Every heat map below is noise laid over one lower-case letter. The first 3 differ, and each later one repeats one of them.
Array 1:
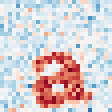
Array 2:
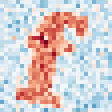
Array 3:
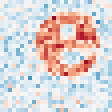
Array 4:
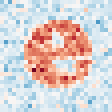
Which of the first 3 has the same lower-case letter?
3
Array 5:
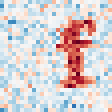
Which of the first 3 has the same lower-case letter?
2
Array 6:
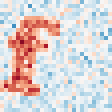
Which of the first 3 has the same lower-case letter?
2
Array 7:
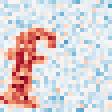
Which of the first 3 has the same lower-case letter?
2
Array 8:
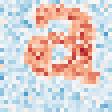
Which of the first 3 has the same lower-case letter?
1
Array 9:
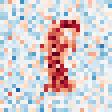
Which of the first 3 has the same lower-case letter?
2
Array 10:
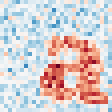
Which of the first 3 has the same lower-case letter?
1
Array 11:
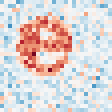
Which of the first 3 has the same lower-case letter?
3
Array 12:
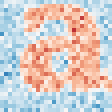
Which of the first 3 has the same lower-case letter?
1
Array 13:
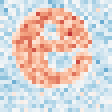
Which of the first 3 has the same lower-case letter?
3
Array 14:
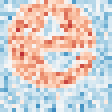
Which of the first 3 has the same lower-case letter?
3
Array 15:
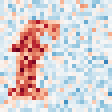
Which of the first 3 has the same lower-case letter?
2
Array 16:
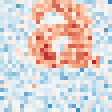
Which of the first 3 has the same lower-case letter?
1
